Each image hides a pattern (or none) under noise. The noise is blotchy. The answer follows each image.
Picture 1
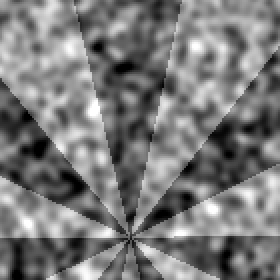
spokes from one point
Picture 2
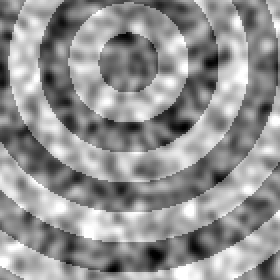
rings round one point
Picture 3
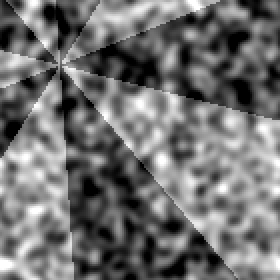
spokes from one point
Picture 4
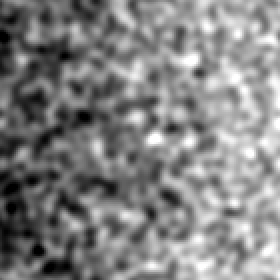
a smooth slope
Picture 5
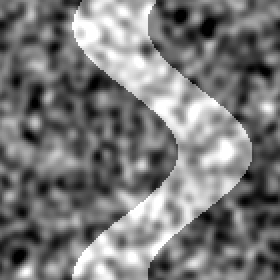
a wavy band
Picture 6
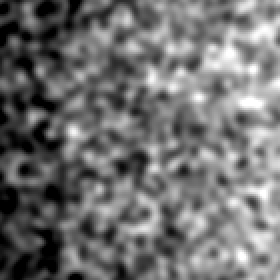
a smooth slope
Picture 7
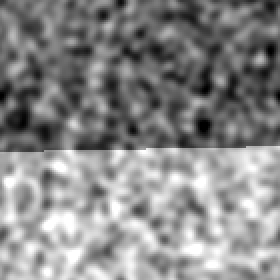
a sharp edge
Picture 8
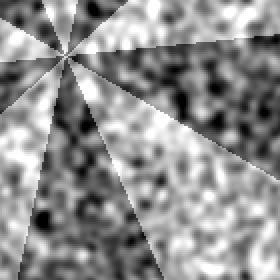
spokes from one point
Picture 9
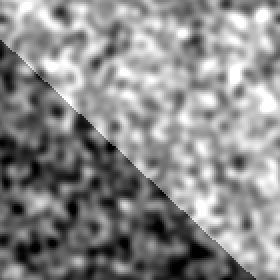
a sharp edge
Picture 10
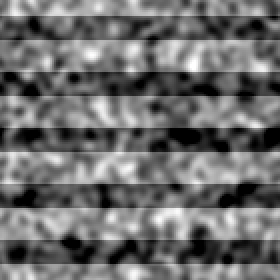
horizontal stripes
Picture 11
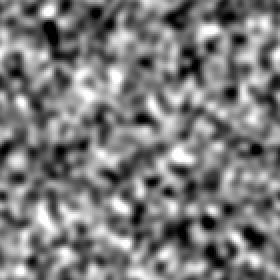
only noise
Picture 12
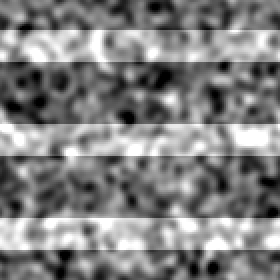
horizontal stripes
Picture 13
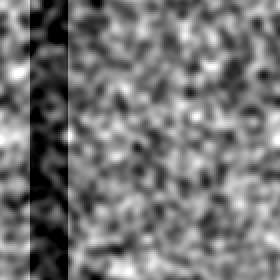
one vertical stripe
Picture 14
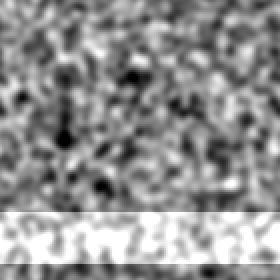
one horizontal stripe
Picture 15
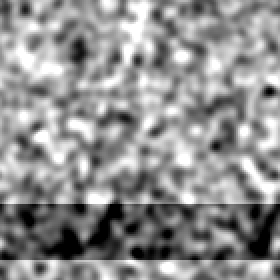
one horizontal stripe
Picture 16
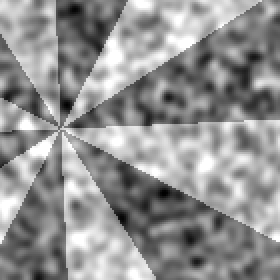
spokes from one point
